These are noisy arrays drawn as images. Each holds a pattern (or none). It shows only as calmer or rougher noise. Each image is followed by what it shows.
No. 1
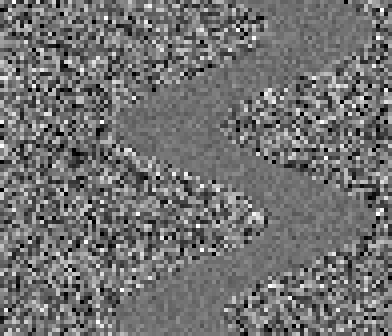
a wavy band
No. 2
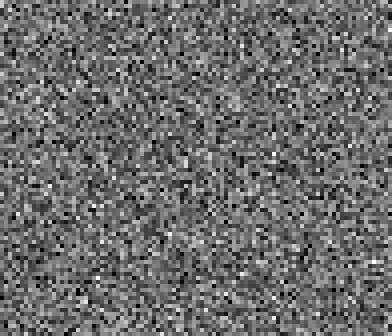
only noise
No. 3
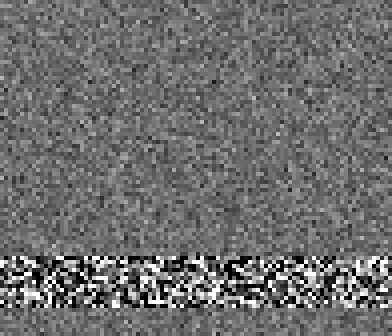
one horizontal stripe
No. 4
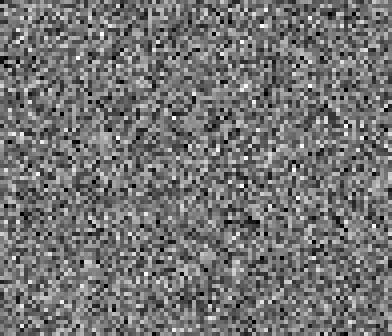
only noise
